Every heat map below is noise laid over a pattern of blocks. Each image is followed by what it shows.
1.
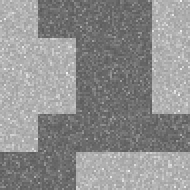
no symmetry
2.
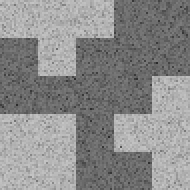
mirrored about the diagonal from the bottom left
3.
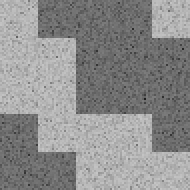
mirrored about the diagonal from the bottom left
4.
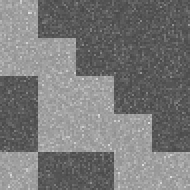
mirrored about the diagonal from the bottom left
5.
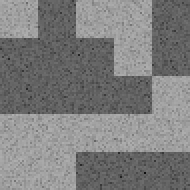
no symmetry
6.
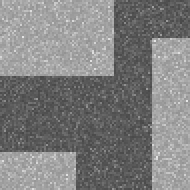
no symmetry
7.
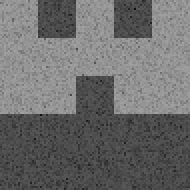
left and right mirror each other
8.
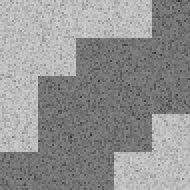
mirrored about the diagonal from the top left
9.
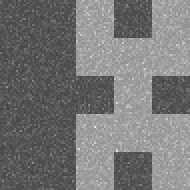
top and bottom mirror each other
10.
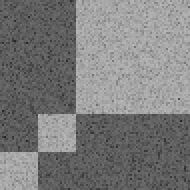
mirrored about the diagonal from the bottom left
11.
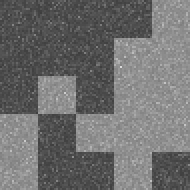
no symmetry
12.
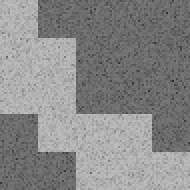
mirrored about the diagonal from the bottom left
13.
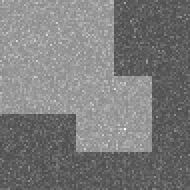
mirrored about the diagonal from the top left
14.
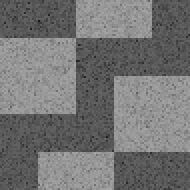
the same after a half turn
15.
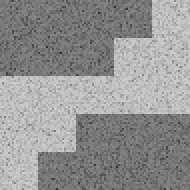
the same after a half turn
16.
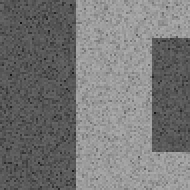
top and bottom mirror each other
